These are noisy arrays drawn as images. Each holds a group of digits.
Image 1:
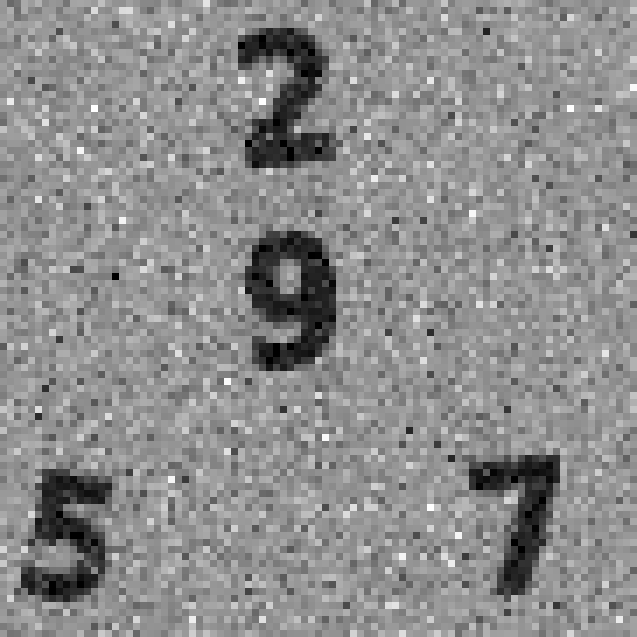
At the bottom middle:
nothing
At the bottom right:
7
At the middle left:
nothing
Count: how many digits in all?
4
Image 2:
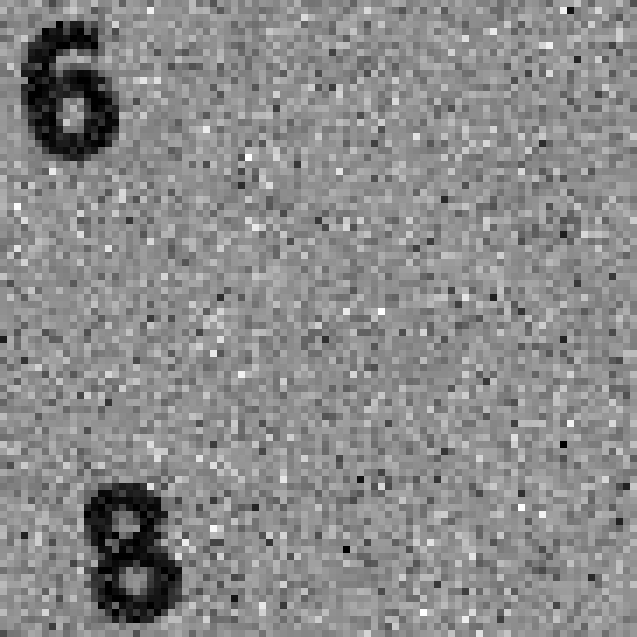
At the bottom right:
nothing
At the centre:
nothing
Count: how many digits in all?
2
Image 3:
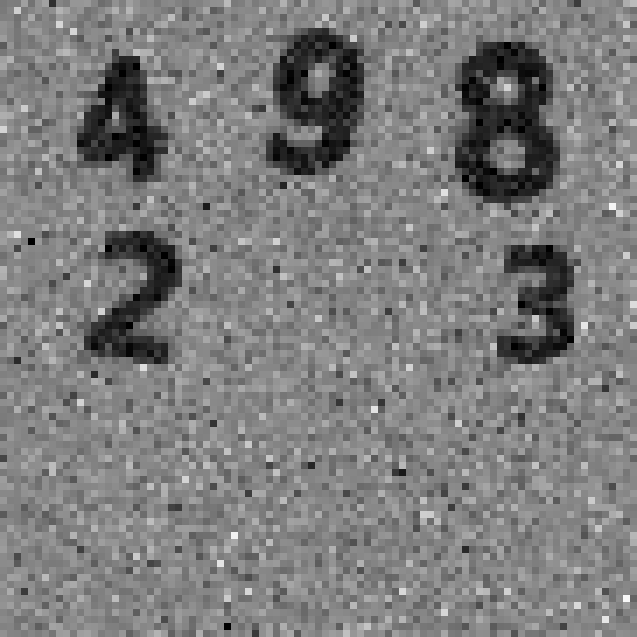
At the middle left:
2
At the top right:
8
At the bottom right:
nothing
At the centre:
nothing
